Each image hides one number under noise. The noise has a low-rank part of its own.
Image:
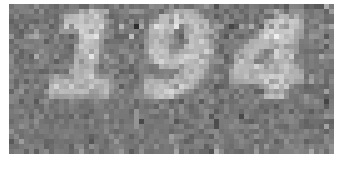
194
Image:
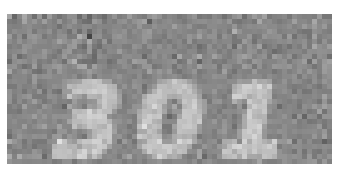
301
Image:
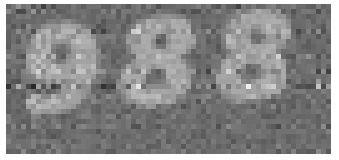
988
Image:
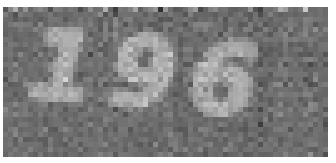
196
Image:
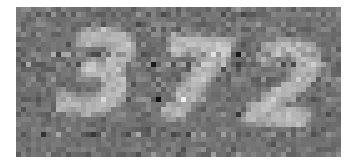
372
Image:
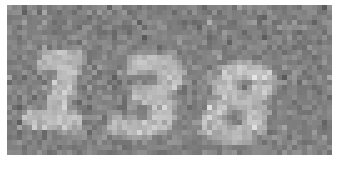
138
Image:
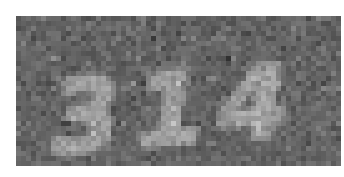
314
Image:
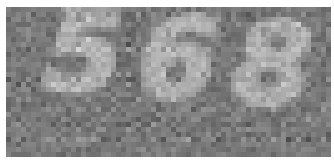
568
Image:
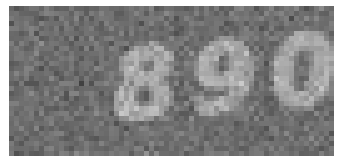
890
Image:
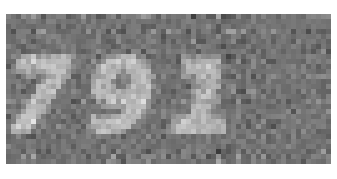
791
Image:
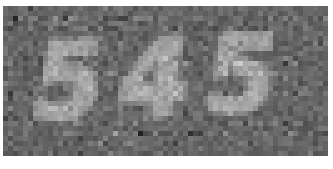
545
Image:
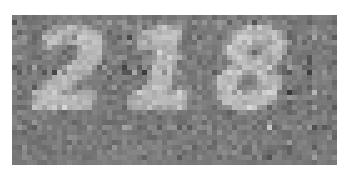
218
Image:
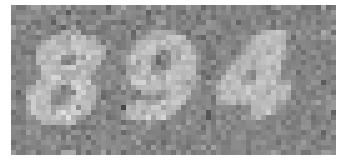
894
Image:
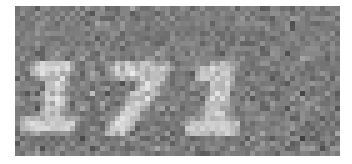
171
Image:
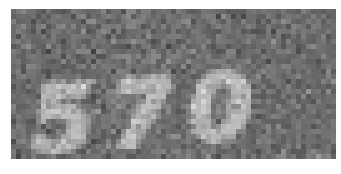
570
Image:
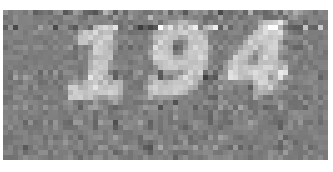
194
